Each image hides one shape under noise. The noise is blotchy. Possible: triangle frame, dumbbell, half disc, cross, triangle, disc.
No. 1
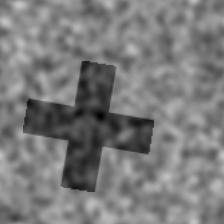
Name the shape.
cross
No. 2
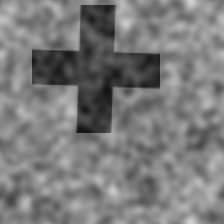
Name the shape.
cross
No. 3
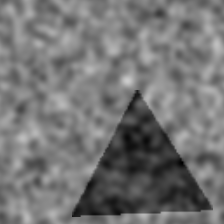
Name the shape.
triangle
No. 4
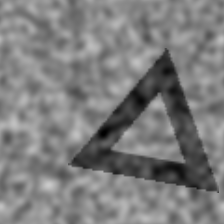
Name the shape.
triangle frame
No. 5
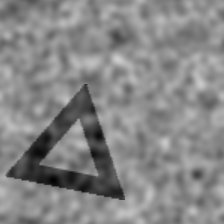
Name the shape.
triangle frame
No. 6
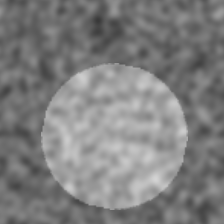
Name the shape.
disc
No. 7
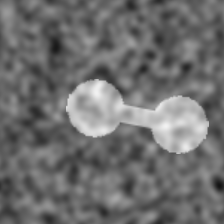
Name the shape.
dumbbell
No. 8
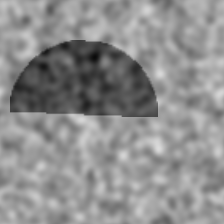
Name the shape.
half disc
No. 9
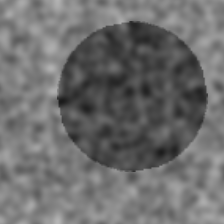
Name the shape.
disc
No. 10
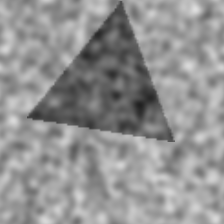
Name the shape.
triangle
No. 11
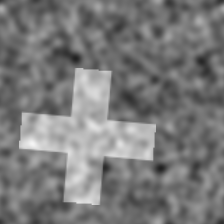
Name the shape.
cross
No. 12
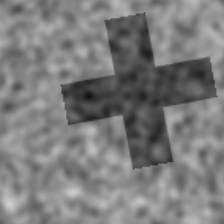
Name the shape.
cross
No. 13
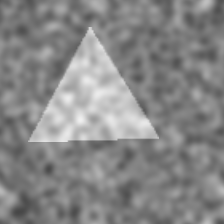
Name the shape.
triangle
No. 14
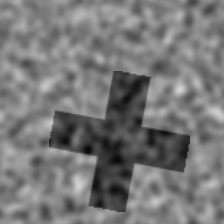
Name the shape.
cross
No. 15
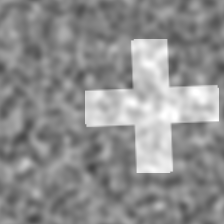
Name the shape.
cross
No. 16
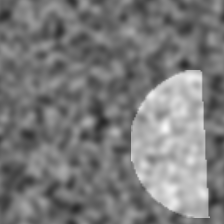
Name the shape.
half disc
